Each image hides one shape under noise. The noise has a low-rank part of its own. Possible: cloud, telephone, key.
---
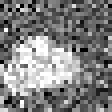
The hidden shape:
cloud
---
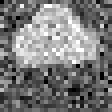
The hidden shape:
cloud
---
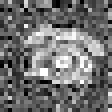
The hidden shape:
telephone
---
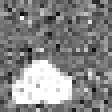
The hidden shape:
cloud
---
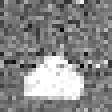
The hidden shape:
cloud
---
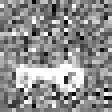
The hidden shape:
key
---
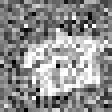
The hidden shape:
telephone
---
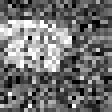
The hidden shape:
telephone
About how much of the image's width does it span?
two thirds
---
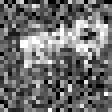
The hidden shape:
key
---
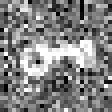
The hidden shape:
key
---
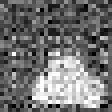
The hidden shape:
cloud
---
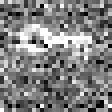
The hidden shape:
key
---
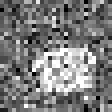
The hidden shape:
telephone
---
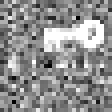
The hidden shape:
key
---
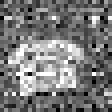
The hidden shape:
telephone
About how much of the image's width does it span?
two thirds
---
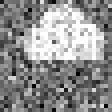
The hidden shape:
cloud
